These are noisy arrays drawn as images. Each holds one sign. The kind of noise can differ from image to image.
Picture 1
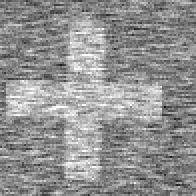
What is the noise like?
streaked along the rows
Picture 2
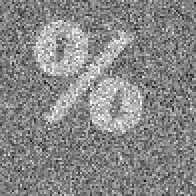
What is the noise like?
independent entries
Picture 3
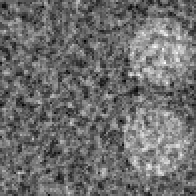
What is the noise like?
blotchy
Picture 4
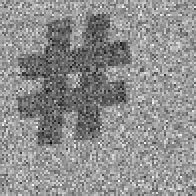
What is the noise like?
low rank plus noise
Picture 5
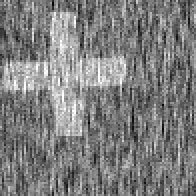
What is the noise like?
streaked along the columns
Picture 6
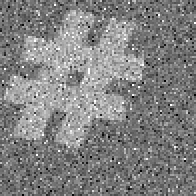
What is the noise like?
heavy tails
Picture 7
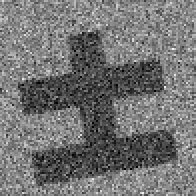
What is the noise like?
independent entries
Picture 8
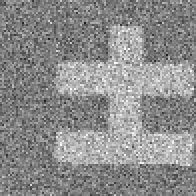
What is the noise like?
independent entries
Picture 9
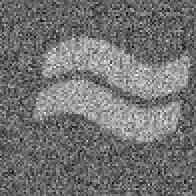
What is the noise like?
low rank plus noise
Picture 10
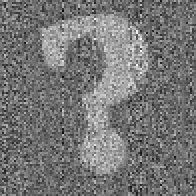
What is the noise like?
columns of uneven size
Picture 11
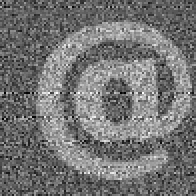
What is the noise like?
rows of uneven size
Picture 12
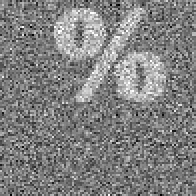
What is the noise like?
low rank plus noise
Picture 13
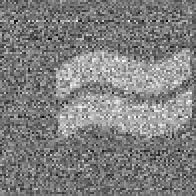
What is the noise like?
rows of uneven size
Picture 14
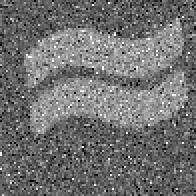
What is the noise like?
heavy tails
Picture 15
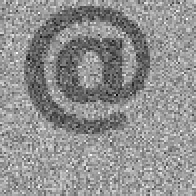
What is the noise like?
low rank plus noise
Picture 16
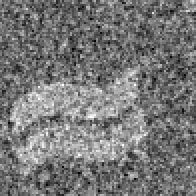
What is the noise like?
blotchy
